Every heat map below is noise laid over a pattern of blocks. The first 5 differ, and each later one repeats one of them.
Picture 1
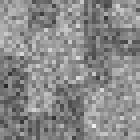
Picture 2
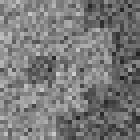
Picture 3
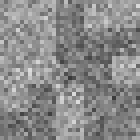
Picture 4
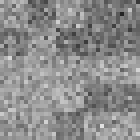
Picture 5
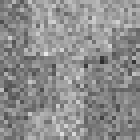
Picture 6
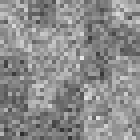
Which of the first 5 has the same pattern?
1
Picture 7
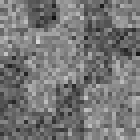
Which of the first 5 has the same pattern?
1
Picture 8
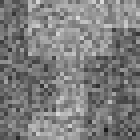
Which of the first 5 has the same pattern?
5
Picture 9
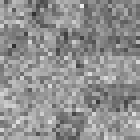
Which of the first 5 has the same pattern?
4
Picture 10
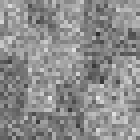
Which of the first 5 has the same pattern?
1
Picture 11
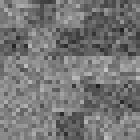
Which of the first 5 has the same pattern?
4
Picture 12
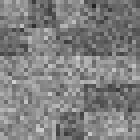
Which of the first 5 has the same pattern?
4
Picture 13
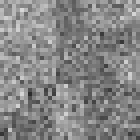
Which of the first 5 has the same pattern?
3
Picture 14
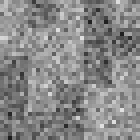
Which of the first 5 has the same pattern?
1
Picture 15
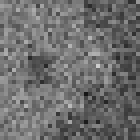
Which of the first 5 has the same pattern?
2
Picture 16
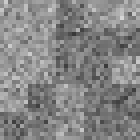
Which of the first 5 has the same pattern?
3
